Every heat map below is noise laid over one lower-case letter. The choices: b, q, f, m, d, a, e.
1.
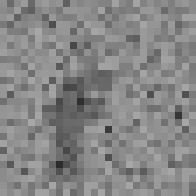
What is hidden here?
dark f
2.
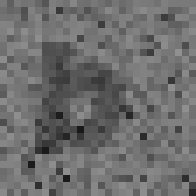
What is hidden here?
dark b
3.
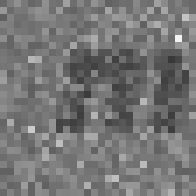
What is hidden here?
dark m
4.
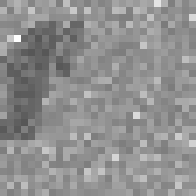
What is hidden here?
dark f
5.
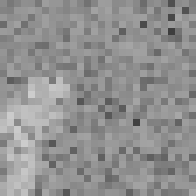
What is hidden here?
light f
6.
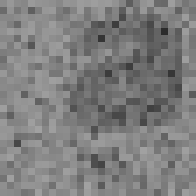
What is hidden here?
dark a
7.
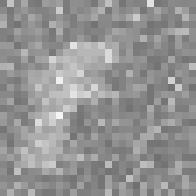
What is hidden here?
light f
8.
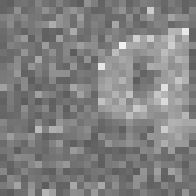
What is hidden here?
light q
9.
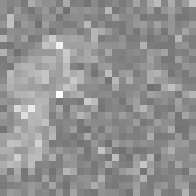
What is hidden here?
light f
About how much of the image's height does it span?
two thirds
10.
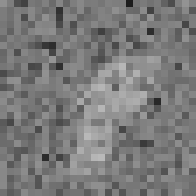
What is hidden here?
light f
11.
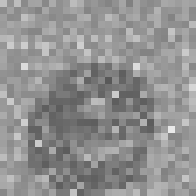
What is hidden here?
dark e
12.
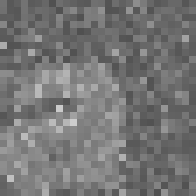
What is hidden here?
light a
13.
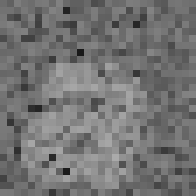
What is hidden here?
light a
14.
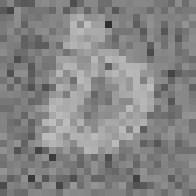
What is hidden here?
light b
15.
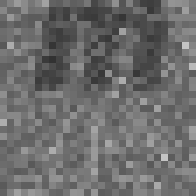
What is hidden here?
dark m
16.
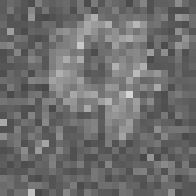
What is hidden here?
light q
